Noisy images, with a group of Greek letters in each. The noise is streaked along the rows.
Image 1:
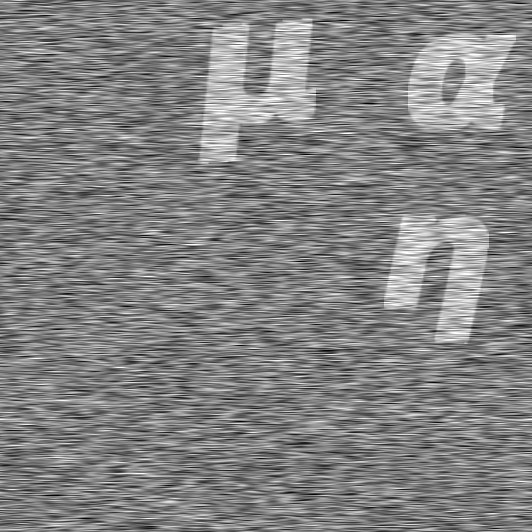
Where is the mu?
top middle
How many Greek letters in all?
3
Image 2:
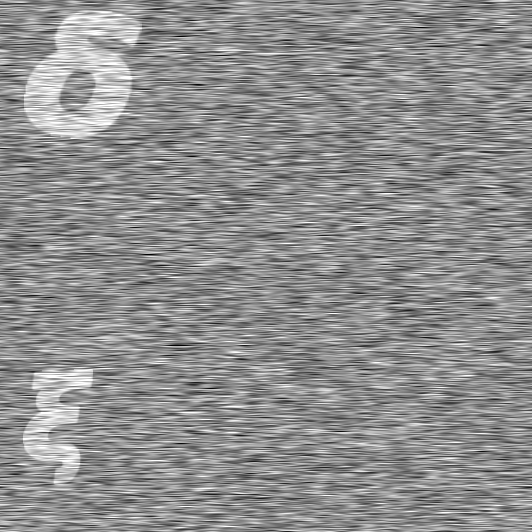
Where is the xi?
bottom left
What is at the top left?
delta
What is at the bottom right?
nothing
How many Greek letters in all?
2
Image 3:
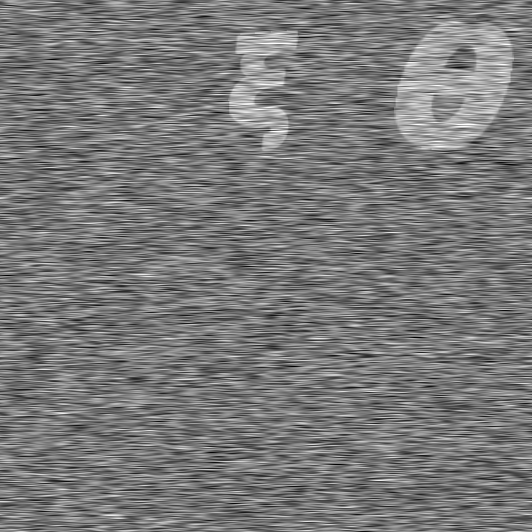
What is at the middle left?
nothing
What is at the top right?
theta
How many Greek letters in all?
2
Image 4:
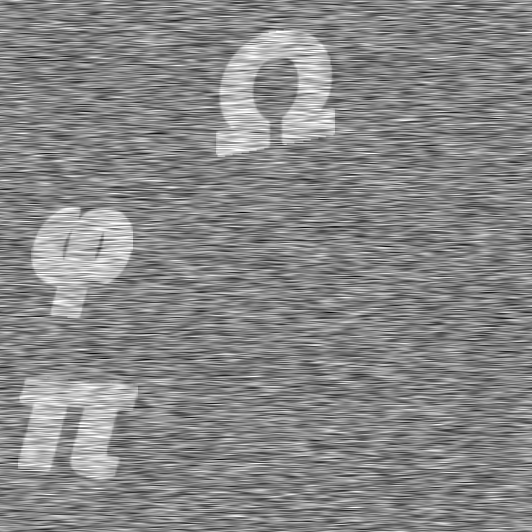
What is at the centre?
nothing
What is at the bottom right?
nothing
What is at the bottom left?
pi
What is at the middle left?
phi
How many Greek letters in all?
3
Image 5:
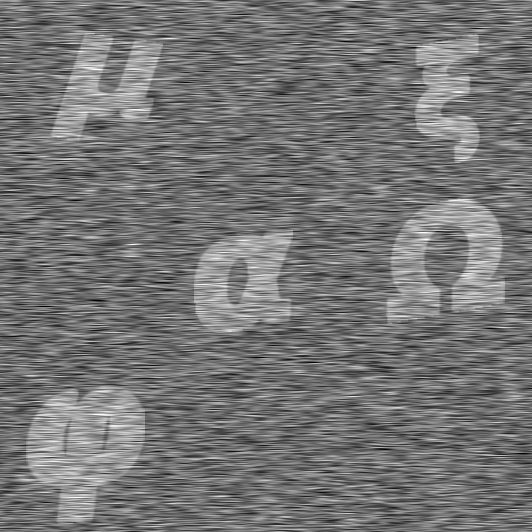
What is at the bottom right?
nothing
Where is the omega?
middle right
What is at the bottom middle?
nothing
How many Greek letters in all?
5
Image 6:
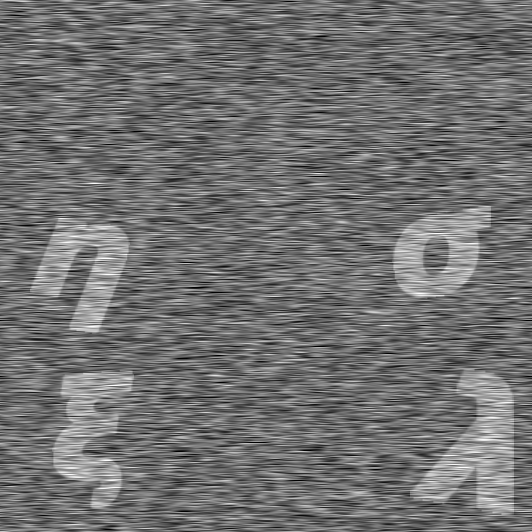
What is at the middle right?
sigma
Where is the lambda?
bottom right
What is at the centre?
nothing
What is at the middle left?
eta
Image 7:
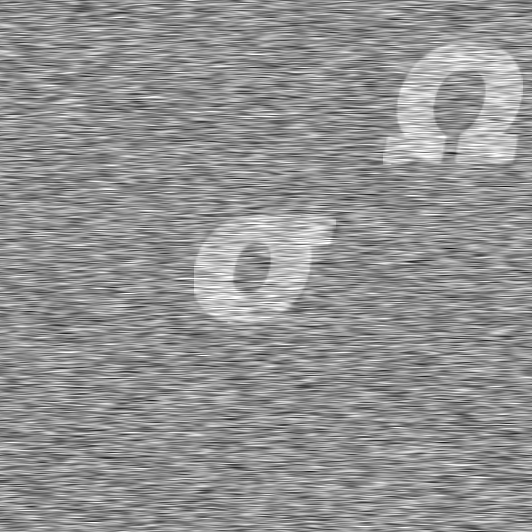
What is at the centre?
sigma
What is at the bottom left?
nothing
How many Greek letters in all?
2
